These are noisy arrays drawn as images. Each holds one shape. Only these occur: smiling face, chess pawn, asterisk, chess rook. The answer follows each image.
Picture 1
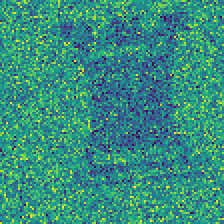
chess rook
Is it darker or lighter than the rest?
darker
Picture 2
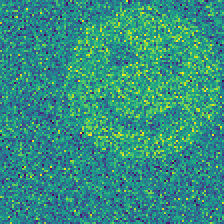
smiling face
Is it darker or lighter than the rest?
lighter
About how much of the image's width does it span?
two thirds
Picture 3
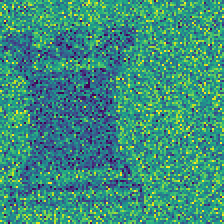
chess rook
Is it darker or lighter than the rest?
darker
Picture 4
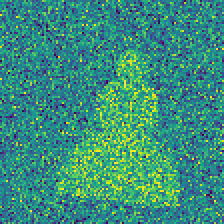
chess pawn
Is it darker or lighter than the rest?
lighter
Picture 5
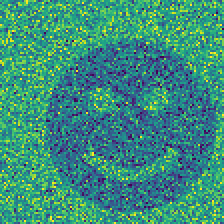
smiling face
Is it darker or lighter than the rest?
darker
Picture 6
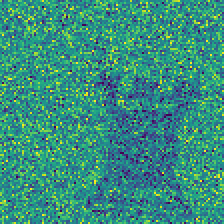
chess rook
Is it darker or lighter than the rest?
darker
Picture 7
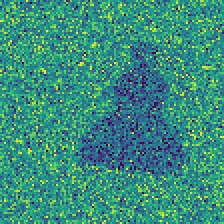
chess pawn
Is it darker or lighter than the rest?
darker
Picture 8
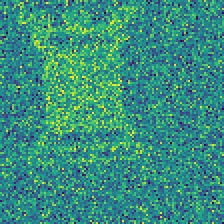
chess rook
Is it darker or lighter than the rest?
lighter
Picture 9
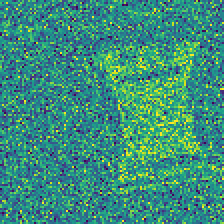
chess rook
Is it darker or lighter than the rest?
lighter
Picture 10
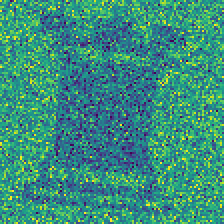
chess rook
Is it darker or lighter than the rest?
darker
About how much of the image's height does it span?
nearly all
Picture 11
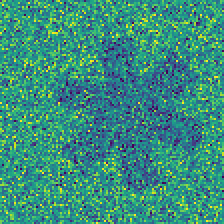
asterisk
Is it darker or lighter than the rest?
darker
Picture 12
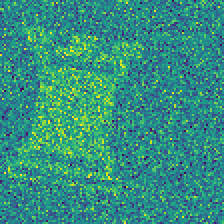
chess rook
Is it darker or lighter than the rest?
lighter
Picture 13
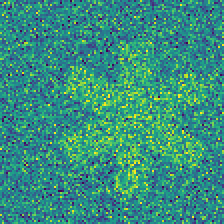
asterisk
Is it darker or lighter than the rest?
lighter
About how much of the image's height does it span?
two thirds
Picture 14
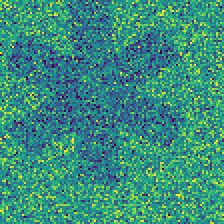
asterisk
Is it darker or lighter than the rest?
darker
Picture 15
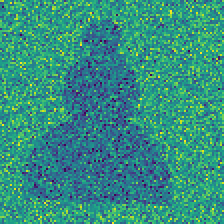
chess pawn
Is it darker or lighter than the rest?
darker
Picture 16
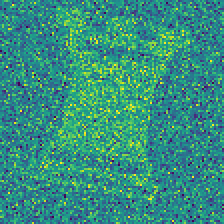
chess rook
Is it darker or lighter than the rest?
lighter
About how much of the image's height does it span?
nearly all
